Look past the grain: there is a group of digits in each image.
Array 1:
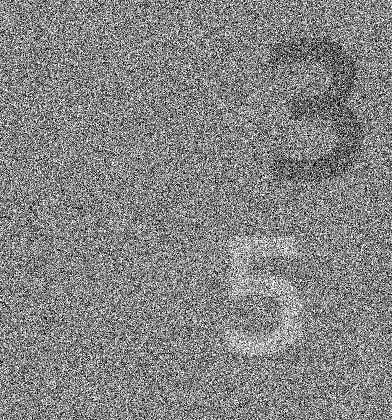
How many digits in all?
2
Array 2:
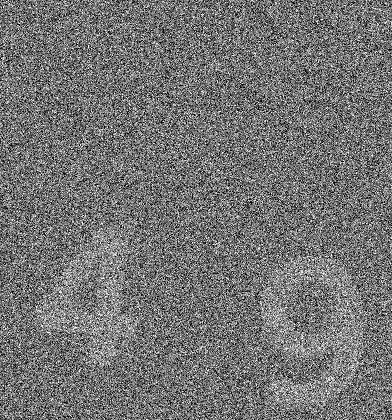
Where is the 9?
bottom right
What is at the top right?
nothing
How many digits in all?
2
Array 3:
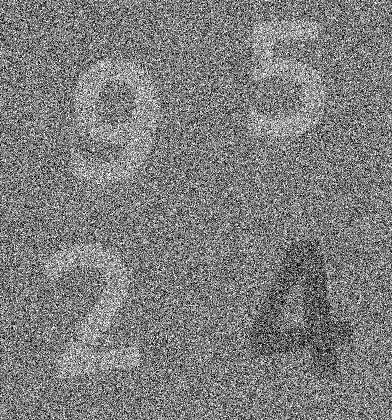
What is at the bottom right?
4
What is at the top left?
9
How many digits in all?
4
